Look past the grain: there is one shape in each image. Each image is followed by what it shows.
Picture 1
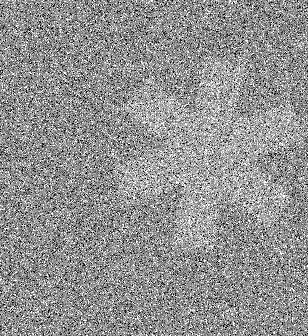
asterisk
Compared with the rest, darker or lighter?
lighter
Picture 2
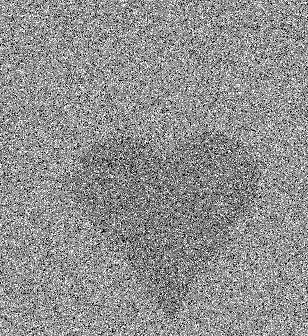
heart
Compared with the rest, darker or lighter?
darker
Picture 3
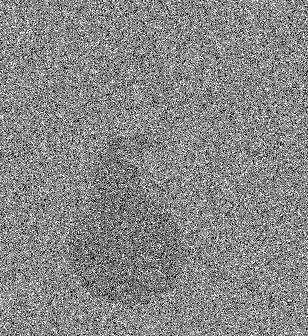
pear
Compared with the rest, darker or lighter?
darker
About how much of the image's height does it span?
half
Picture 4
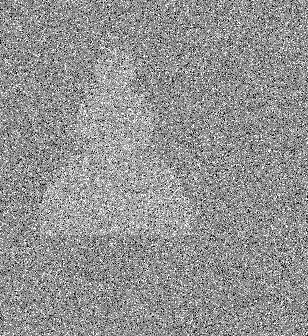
chess pawn
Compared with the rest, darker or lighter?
lighter
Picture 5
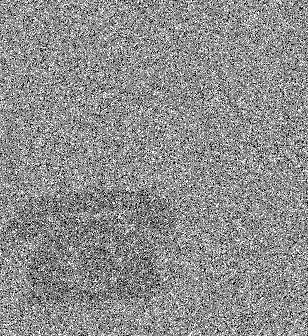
telephone
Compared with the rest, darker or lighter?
darker
